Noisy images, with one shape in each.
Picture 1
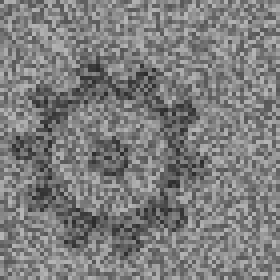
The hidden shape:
gear
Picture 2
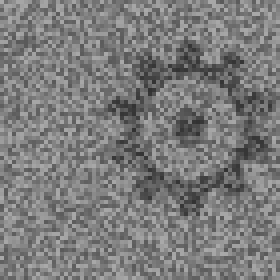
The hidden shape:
gear
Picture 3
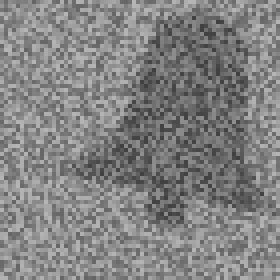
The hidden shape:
bell
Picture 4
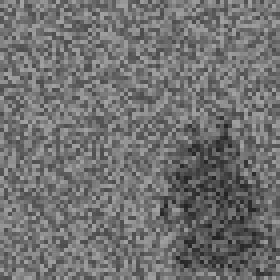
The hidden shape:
chess knight
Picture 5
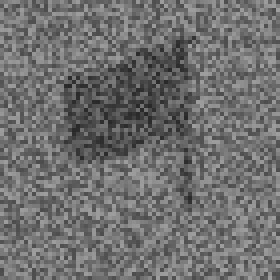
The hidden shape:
flag
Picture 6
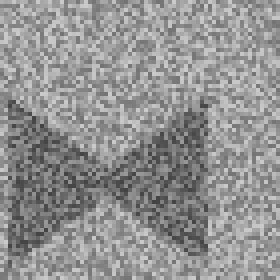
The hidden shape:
bow tie
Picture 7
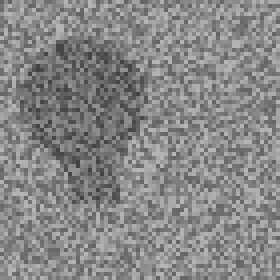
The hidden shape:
light bulb
